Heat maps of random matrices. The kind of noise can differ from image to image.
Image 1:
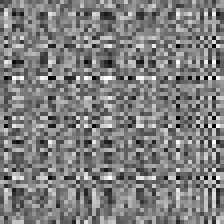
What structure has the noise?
low rank plus noise
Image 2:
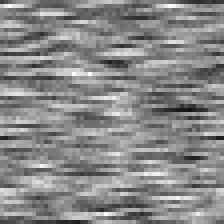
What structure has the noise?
streaked along the rows
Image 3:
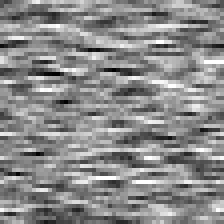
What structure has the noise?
streaked along the rows
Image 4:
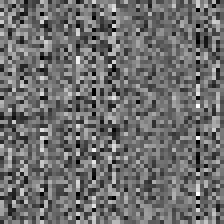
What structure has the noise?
columns of uneven size
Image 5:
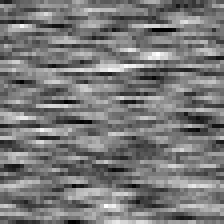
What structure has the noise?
streaked along the rows
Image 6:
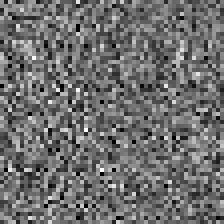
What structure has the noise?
low rank plus noise
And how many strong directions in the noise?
five to eight
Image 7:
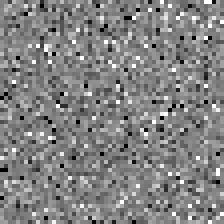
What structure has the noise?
heavy tails
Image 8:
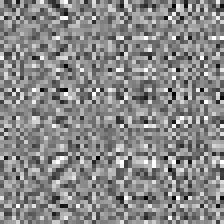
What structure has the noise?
low rank plus noise
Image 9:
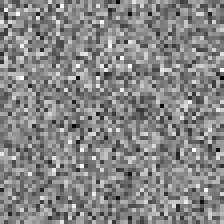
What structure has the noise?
independent entries
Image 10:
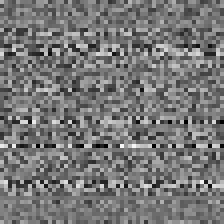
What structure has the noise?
rows of uneven size
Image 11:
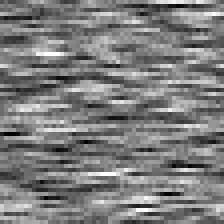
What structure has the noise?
streaked along the rows
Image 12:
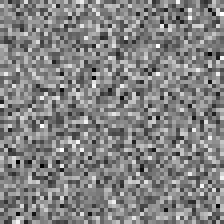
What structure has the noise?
independent entries
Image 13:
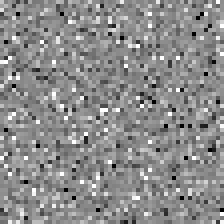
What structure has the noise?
heavy tails
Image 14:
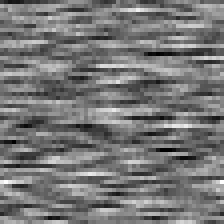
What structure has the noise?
streaked along the rows
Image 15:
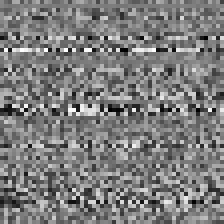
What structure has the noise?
rows of uneven size
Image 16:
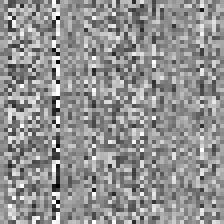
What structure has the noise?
columns of uneven size
